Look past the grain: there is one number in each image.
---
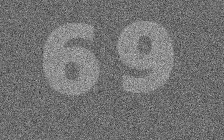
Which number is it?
69
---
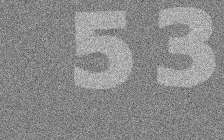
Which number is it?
53
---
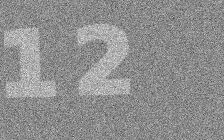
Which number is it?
12
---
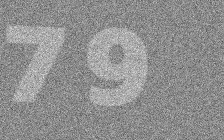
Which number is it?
79
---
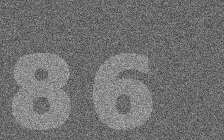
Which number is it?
86
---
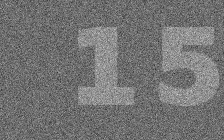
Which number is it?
15
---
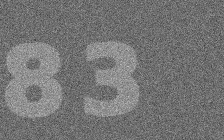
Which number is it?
83
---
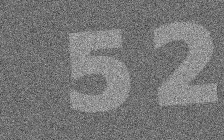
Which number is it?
52
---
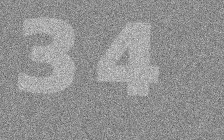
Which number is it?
34
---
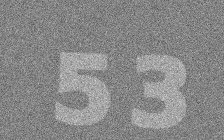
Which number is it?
53
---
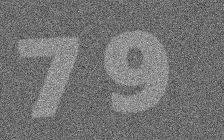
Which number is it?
79
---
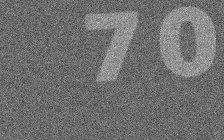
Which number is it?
70
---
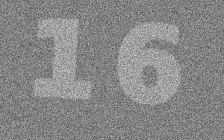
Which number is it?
16
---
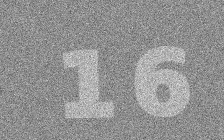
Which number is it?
16
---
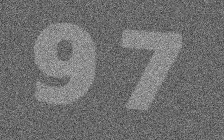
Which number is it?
97
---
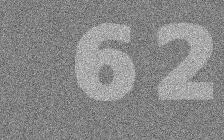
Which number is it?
62
